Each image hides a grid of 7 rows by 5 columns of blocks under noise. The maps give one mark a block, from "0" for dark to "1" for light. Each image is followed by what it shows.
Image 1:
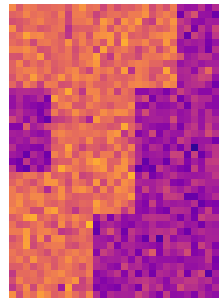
1 1 1 1 0
1 1 1 1 0
0 1 1 0 0
0 1 1 0 0
1 1 1 0 0
1 1 0 0 0
1 1 0 0 0
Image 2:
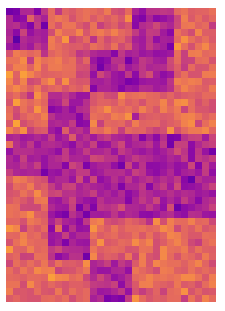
0 1 1 0 1
1 1 0 0 1
1 0 1 1 1
0 0 0 0 0
1 0 0 0 0
1 0 1 1 1
1 1 0 1 1
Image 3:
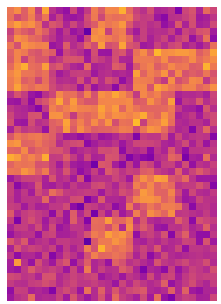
1 0 1 0 0
1 0 0 1 1
0 1 1 1 0
1 0 0 0 0
0 0 0 1 0
0 0 1 0 0
0 0 0 0 0
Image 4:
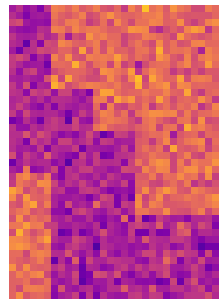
0 1 1 1 1
0 1 1 1 1
0 0 1 1 1
0 0 0 1 1
1 0 0 1 1
1 0 0 0 0
1 0 0 0 0
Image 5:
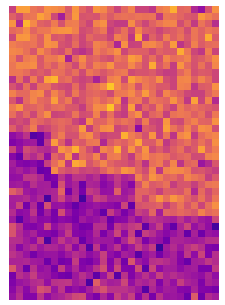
1 1 1 1 1
1 1 1 1 1
1 1 1 1 1
0 1 1 1 1
0 0 0 1 1
0 0 0 0 0
0 0 0 0 0
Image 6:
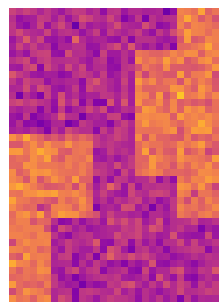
0 0 0 0 1
0 0 0 1 1
0 0 0 1 1
1 1 0 1 1
1 1 0 0 1
1 0 0 0 0
1 0 0 0 0
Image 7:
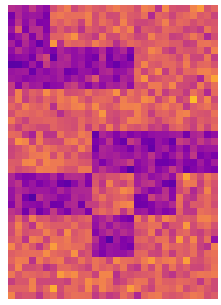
0 1 1 1 1
0 0 0 1 1
1 1 1 1 1
1 1 0 0 0
0 0 1 0 1
1 1 0 1 1
1 1 1 1 1
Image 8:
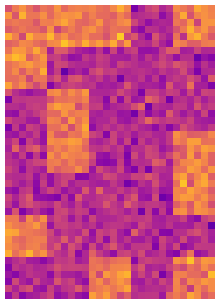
1 1 1 0 1
1 0 0 0 0
0 1 0 0 0
0 1 0 0 1
0 0 0 0 1
1 0 0 0 0
0 0 1 0 1
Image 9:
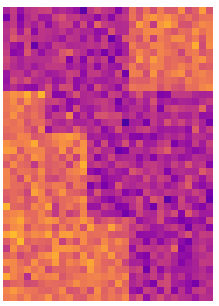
0 0 0 1 1
0 0 0 1 1
1 0 0 0 0
1 1 0 0 0
1 1 0 0 0
1 1 1 0 0
1 1 1 0 0
